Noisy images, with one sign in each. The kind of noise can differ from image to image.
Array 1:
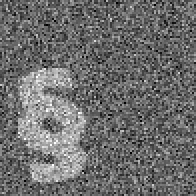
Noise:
independent entries
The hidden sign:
section sign
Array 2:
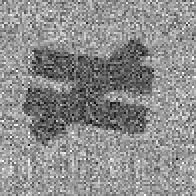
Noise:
low rank plus noise
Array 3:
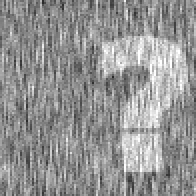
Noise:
streaked along the columns
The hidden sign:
question mark
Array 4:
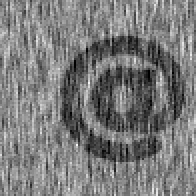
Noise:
streaked along the columns
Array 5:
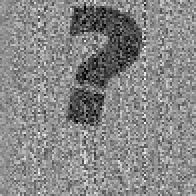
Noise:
columns of uneven size
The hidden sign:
question mark
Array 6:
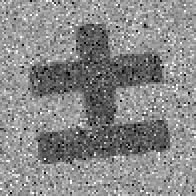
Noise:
heavy tails
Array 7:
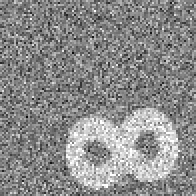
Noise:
independent entries
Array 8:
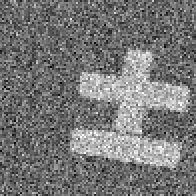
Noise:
independent entries
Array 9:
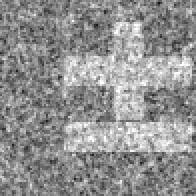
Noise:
blotchy
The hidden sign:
plus-minus sign
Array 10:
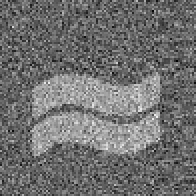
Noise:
low rank plus noise
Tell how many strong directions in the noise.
three or four
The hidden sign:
approximately sign
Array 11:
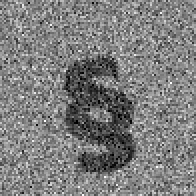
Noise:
independent entries
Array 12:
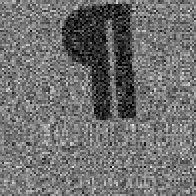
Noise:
low rank plus noise
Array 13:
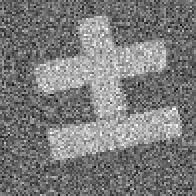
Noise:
low rank plus noise
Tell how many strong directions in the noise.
five to eight
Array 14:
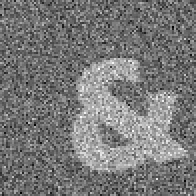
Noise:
independent entries
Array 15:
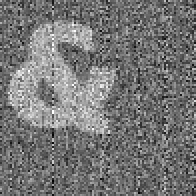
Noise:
columns of uneven size
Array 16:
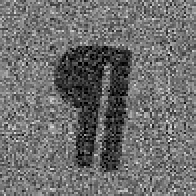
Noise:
low rank plus noise
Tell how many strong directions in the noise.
two
